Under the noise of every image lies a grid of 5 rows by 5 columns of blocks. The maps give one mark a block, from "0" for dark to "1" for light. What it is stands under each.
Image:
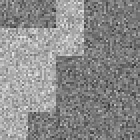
0 0 1 0 0
1 1 1 0 0
1 1 0 0 0
1 1 0 0 0
1 0 0 0 0
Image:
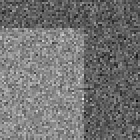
0 0 0 0 0
1 1 1 0 0
1 1 1 0 0
1 1 1 0 0
1 1 1 0 0
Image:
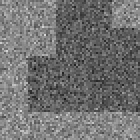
1 1 0 0 1
1 1 0 0 0
1 0 0 0 0
1 0 0 0 0
1 1 1 1 1
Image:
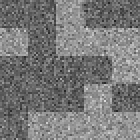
0 0 1 0 0
1 0 1 1 1
0 0 0 0 1
0 0 0 1 0
0 1 1 1 1
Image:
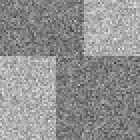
0 0 0 1 1
0 0 0 1 1
1 1 0 0 0
1 1 0 0 0
1 1 0 0 0
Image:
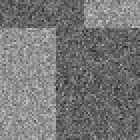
0 0 0 1 1
1 1 0 0 0
1 1 0 0 0
1 1 0 0 0
1 1 0 0 0
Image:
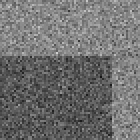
1 1 1 1 1
1 1 1 1 1
0 0 0 0 1
0 0 0 0 1
0 0 0 0 1
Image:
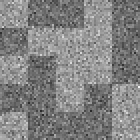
1 0 0 1 0
0 1 1 1 0
1 0 1 1 0
0 0 1 0 1
1 0 0 0 1
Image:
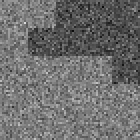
1 1 0 0 0
1 0 0 0 0
1 1 1 1 0
1 1 1 1 1
1 1 1 1 1
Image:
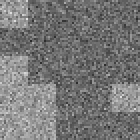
1 0 0 0 0
0 0 0 0 0
1 0 0 0 0
1 1 0 0 1
1 1 0 0 0
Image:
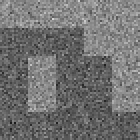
1 1 1 1 1
0 0 0 1 1
0 1 0 0 1
0 1 0 0 1
0 0 0 0 0
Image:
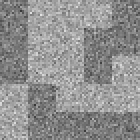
0 1 1 1 0
0 1 1 0 0
0 1 1 0 1
1 0 1 1 1
1 0 0 0 0
